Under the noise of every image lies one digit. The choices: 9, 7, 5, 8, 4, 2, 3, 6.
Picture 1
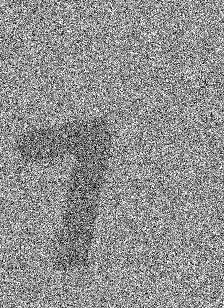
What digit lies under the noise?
7
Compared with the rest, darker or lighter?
darker
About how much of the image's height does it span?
half
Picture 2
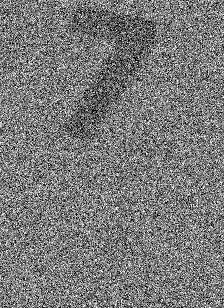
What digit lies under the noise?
7
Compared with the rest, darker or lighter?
darker
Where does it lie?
top middle
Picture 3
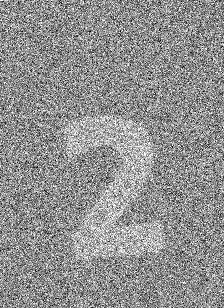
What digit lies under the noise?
2
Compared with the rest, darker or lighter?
lighter
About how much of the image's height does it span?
half
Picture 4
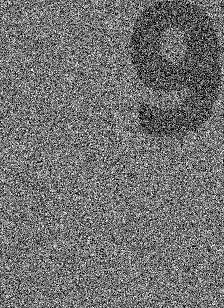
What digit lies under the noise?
9
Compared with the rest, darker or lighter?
darker
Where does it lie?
top right
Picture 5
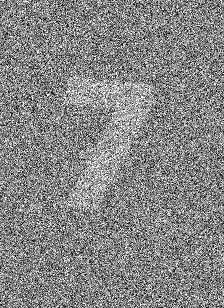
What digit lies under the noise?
7
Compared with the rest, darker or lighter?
lighter
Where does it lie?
centre
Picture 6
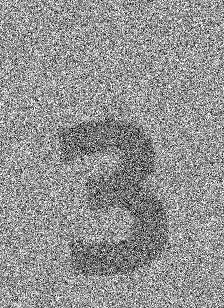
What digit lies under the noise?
3
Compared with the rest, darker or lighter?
darker
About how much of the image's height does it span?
half
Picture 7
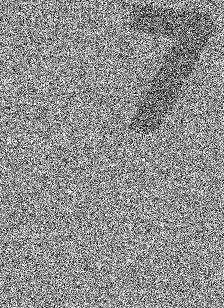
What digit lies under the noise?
7
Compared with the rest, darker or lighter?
darker
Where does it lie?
top right
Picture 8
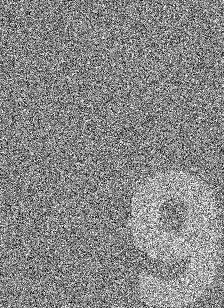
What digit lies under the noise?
9
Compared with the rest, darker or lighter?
lighter
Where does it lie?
bottom right
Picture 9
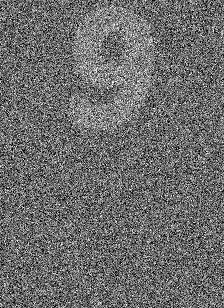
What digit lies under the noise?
9
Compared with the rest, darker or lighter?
lighter
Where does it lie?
top middle
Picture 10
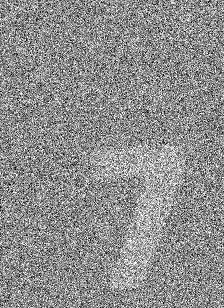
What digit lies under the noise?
7
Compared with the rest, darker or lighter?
lighter
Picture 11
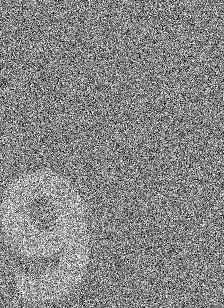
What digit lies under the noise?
9
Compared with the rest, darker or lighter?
lighter
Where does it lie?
bottom left
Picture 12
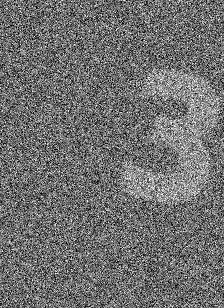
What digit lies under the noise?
3
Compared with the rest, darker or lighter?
lighter
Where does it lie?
middle right
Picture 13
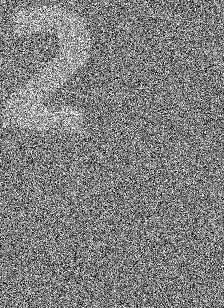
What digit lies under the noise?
2
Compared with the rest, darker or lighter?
lighter
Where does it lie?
top left
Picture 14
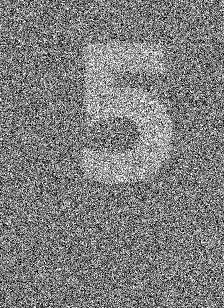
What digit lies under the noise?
5
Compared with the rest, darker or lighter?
lighter
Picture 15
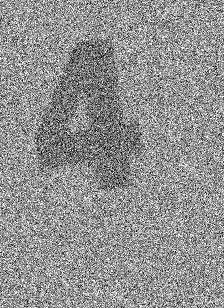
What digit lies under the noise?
4
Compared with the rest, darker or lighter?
darker
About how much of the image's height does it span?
half
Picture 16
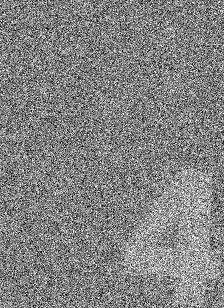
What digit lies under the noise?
4
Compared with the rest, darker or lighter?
lighter
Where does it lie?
bottom right
